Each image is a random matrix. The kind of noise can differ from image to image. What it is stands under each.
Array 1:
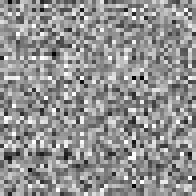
low rank plus noise
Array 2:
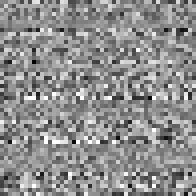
rows of uneven size
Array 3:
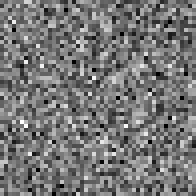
independent entries
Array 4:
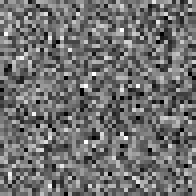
independent entries
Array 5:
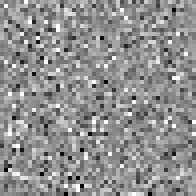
heavy tails
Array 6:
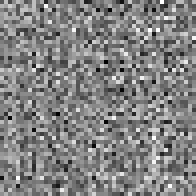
low rank plus noise
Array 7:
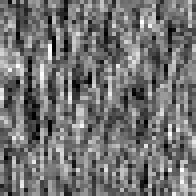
streaked along the columns
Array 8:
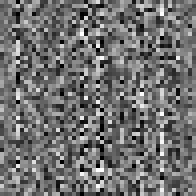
columns of uneven size
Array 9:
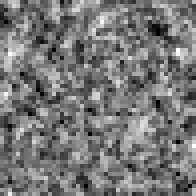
blotchy
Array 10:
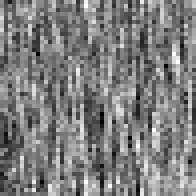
streaked along the columns
